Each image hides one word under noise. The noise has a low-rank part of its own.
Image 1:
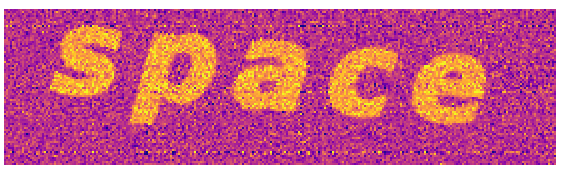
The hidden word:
space
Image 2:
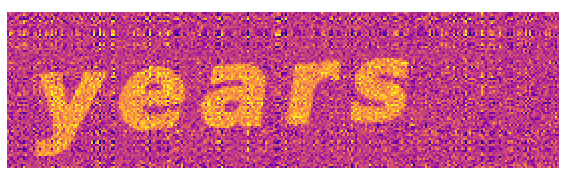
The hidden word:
years
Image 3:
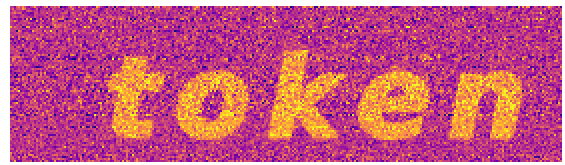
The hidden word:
token
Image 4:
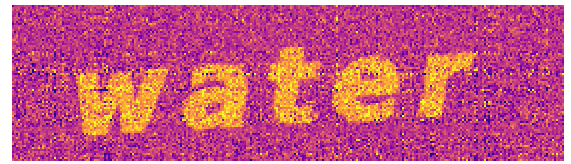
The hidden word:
water
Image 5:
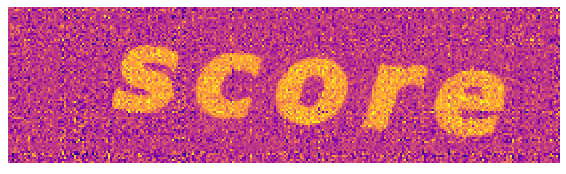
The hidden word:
score
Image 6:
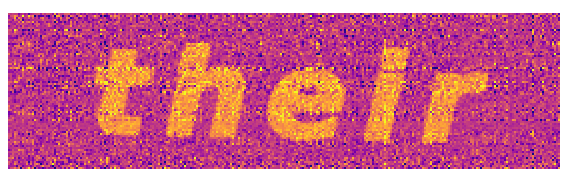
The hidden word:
their
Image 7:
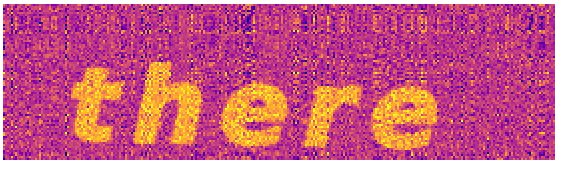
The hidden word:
there
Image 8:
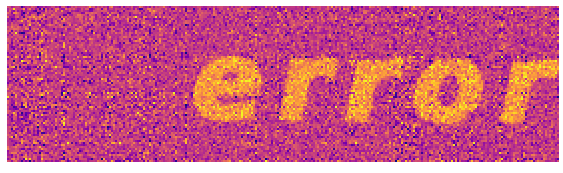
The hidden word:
error
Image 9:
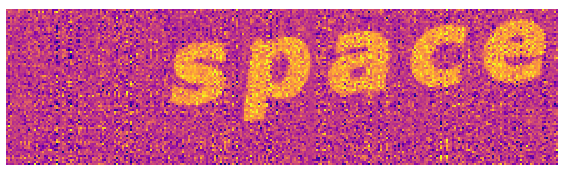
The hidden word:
space
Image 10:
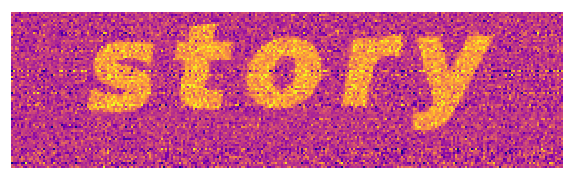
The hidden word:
story
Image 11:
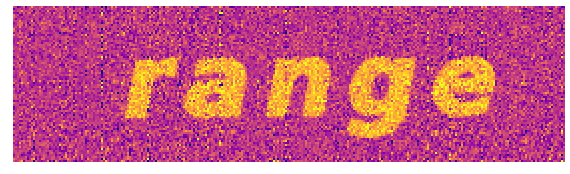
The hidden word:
range
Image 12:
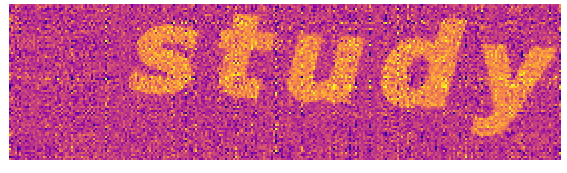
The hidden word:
study
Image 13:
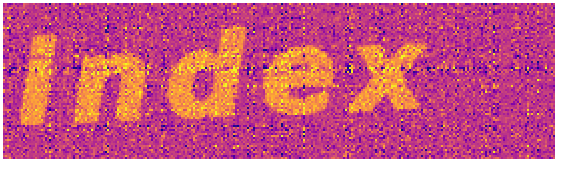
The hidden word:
index
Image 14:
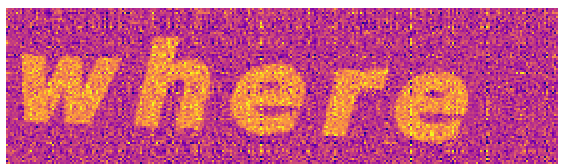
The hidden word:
where
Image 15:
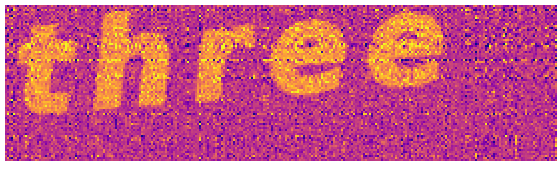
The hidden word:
three
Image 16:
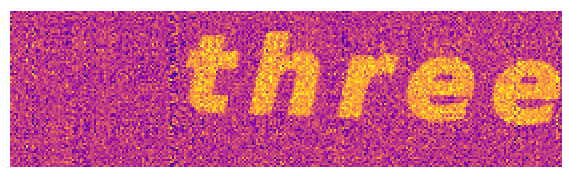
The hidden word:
three
